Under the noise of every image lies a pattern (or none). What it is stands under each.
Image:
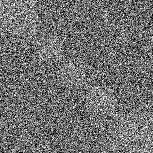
blocks along the diagonal
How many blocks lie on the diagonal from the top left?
5
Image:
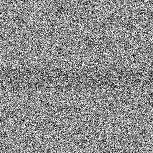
one band of rows
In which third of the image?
middle
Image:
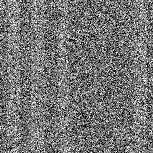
bands of columns
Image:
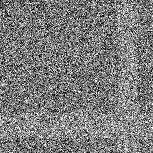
bands of rows crossing bands of columns
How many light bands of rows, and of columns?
1 and 1
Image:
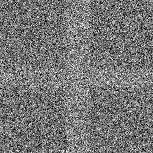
bands of rows crossing bands of columns
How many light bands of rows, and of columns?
1 and 1
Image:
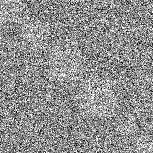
blocks along the diagonal
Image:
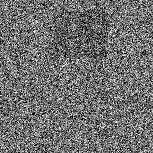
one block
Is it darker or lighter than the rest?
darker
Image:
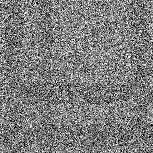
bands of rows crossing bands of columns
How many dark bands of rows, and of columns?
2 and 3
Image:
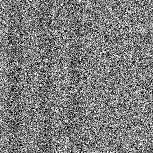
bands of columns
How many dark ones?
3
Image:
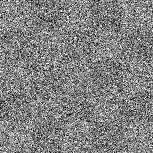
a checkerboard
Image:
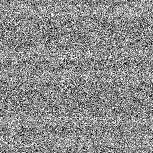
bands of rows
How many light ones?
5
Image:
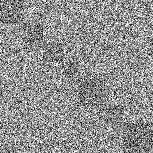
blocks along the diagonal
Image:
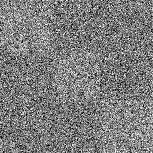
blocks along the diagonal
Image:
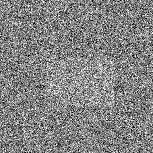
one block
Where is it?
centre
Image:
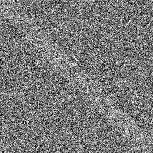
a diagonal band
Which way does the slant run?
top left to bottom right
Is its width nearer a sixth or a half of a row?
a sixth
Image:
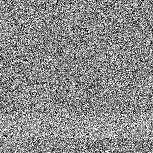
one band of rows
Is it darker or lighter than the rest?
lighter
